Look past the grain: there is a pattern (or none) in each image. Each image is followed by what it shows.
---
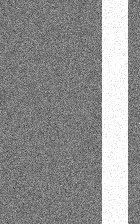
one band of columns
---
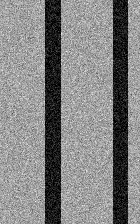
bands of columns
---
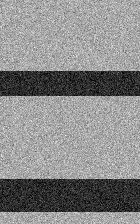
bands of rows
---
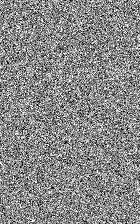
only noise
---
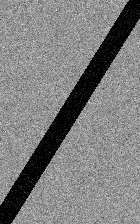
a diagonal band
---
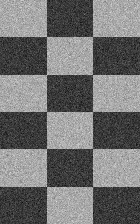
a checkerboard
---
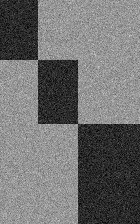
blocks along the diagonal
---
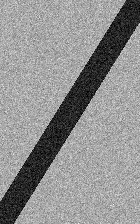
a diagonal band
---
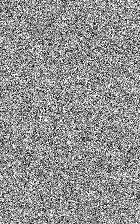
only noise
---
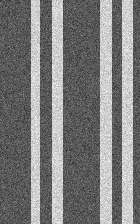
bands of columns
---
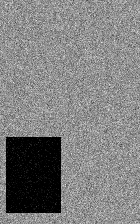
one block
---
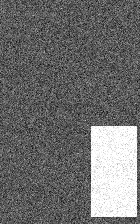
one block
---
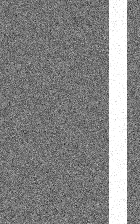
one band of columns
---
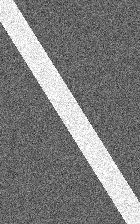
a diagonal band
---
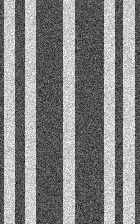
bands of columns
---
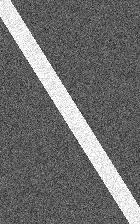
a diagonal band
